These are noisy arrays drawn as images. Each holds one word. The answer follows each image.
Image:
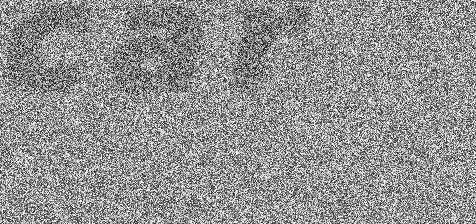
car
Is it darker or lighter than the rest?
darker
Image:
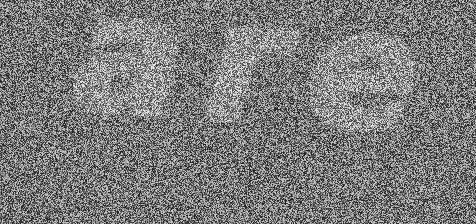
are
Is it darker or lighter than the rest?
lighter
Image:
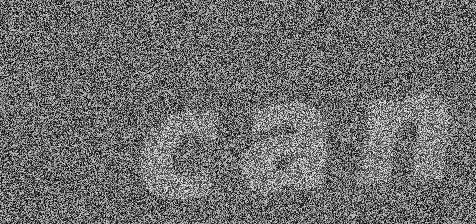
can
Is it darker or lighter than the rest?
lighter
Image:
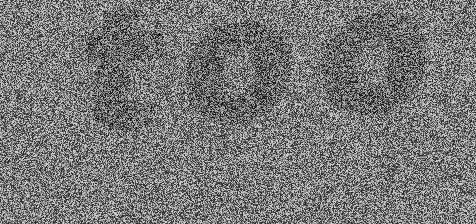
too
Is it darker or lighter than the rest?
darker
